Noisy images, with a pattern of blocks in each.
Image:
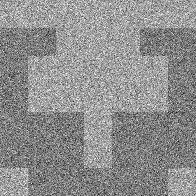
left and right mirror each other
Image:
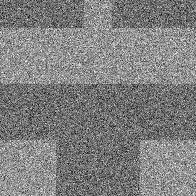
left and right mirror each other
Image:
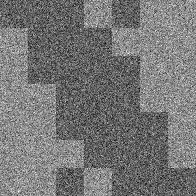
the same after a half turn
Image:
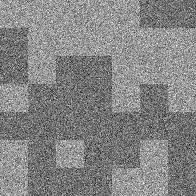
no symmetry
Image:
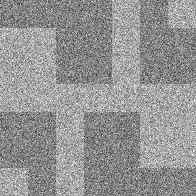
the same after a half turn
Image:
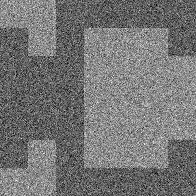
top and bottom mirror each other
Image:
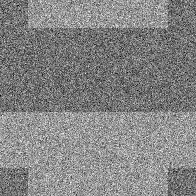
left and right mirror each other
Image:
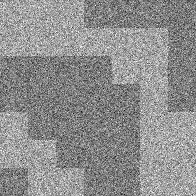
mirrored about the diagonal from the bottom left
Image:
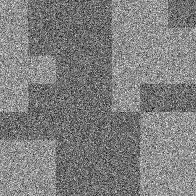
no symmetry
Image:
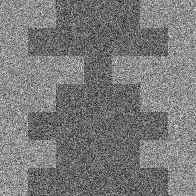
left and right mirror each other
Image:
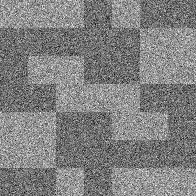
the same after a half turn
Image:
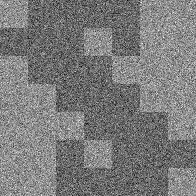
the same after a half turn
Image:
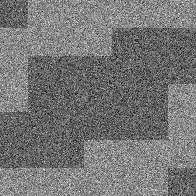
the same after a half turn
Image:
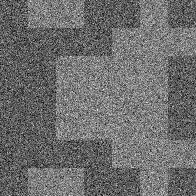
top and bottom mirror each other
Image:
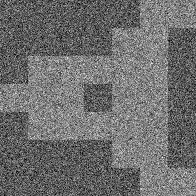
top and bottom mirror each other
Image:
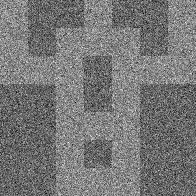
left and right mirror each other
